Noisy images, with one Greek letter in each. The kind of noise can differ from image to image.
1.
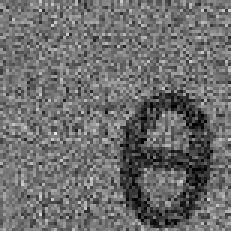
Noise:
low rank plus noise
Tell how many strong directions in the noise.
five to eight
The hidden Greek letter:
theta
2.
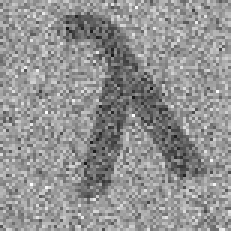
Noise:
independent entries
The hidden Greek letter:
lambda
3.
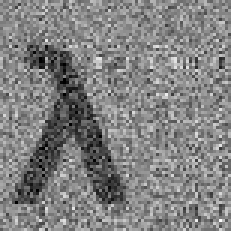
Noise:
low rank plus noise
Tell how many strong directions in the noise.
two
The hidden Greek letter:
lambda
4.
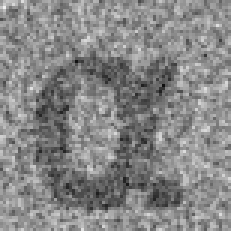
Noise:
blotchy
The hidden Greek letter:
alpha
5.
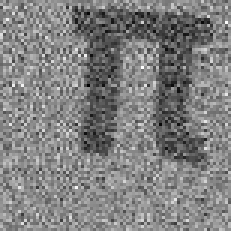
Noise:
low rank plus noise
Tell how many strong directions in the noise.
one
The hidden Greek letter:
pi
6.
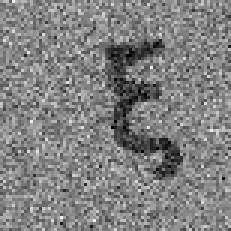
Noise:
independent entries
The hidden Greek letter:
xi
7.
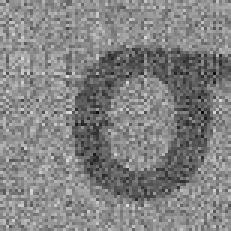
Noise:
low rank plus noise
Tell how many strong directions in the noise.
one
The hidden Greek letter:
sigma
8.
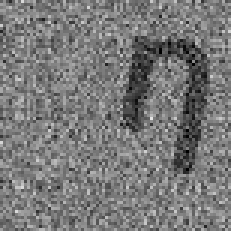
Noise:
low rank plus noise
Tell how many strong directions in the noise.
two
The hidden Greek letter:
eta
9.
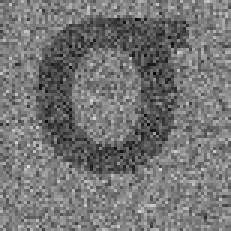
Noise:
independent entries
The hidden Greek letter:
sigma
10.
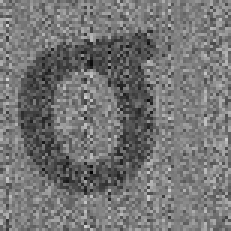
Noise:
columns of uneven size
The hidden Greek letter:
sigma
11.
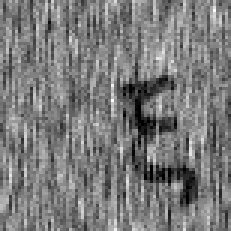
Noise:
streaked along the columns
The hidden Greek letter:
xi
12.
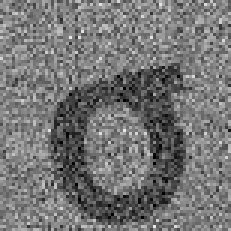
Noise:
low rank plus noise
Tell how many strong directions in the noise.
three or four
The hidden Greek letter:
sigma
